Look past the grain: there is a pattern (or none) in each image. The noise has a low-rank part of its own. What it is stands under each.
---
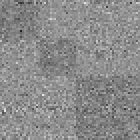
blocks along the diagonal
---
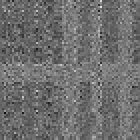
bands of rows crossing bands of columns
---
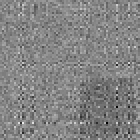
one block
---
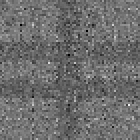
bands of rows crossing bands of columns
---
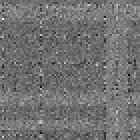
bands of rows crossing bands of columns
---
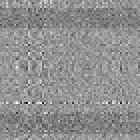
bands of rows
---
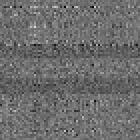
bands of rows
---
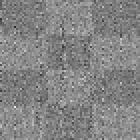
a checkerboard
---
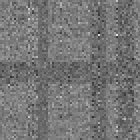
bands of rows crossing bands of columns
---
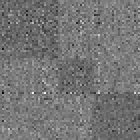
blocks along the diagonal
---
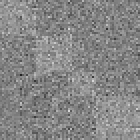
blocks along the diagonal
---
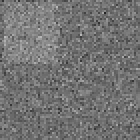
one block
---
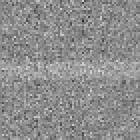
one band of rows
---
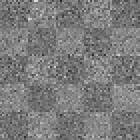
a checkerboard
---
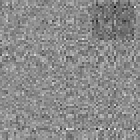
one block
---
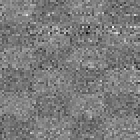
a checkerboard
